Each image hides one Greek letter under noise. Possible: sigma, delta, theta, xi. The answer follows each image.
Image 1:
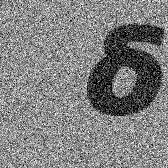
dark delta
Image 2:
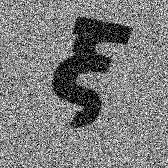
dark xi
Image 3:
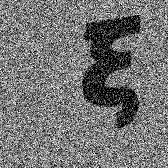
dark xi
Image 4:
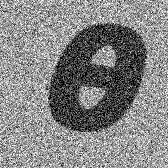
dark theta
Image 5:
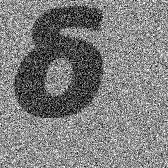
dark delta
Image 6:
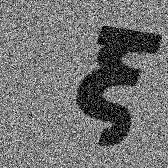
dark xi
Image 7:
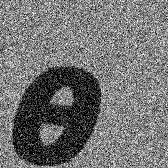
dark theta
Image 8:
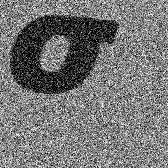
dark sigma
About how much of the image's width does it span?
two thirds
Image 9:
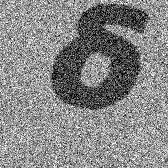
dark delta
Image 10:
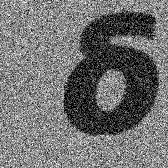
dark delta
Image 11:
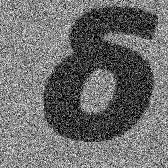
dark delta
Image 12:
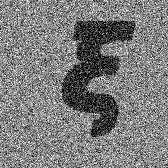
dark xi
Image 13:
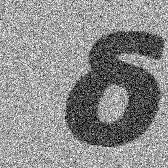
dark delta
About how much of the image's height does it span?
two thirds
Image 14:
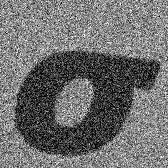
dark sigma
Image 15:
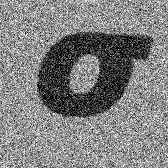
dark sigma
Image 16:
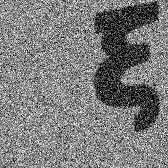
dark xi
